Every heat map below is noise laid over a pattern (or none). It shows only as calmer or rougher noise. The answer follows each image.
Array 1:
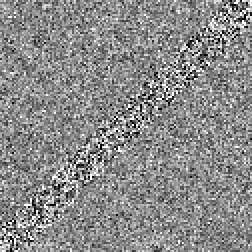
a diagonal band
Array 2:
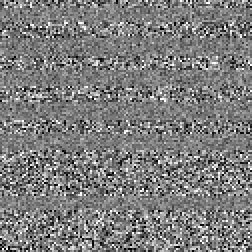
bands of rows
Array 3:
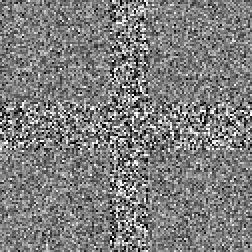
bands of rows crossing bands of columns
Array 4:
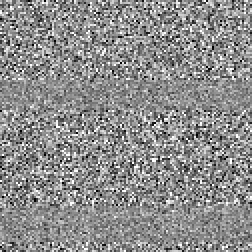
bands of rows
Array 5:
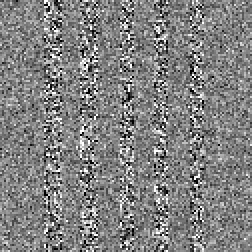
bands of columns
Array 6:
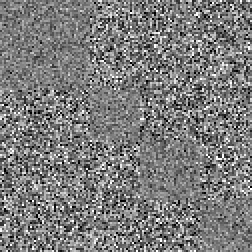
blocks along the diagonal
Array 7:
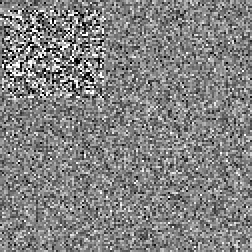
one block
